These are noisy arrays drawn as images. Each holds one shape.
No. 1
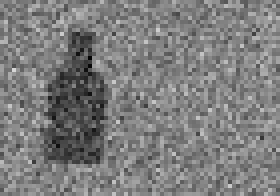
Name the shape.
bottle
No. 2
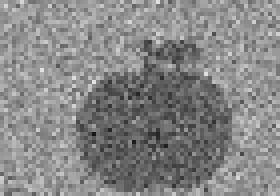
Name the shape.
apple
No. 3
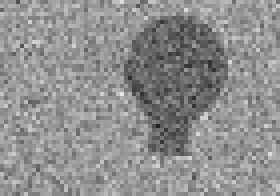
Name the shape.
light bulb
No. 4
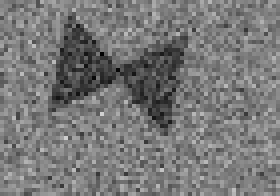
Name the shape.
bow tie
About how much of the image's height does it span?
two thirds
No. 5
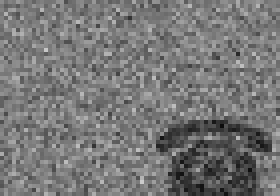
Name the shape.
telephone
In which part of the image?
bottom right
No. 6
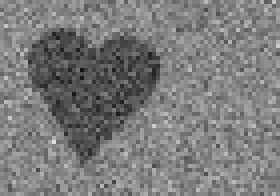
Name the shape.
heart
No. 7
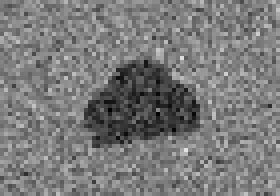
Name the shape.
cloud
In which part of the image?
centre
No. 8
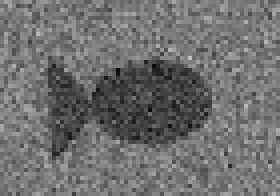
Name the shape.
fish
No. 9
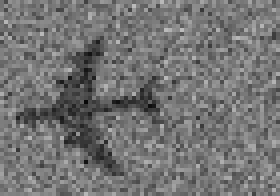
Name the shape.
airplane
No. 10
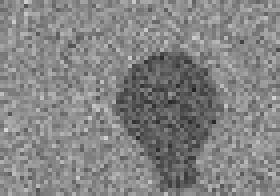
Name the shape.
light bulb
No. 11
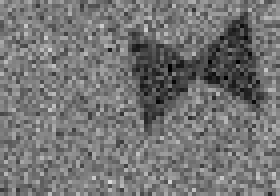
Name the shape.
bow tie
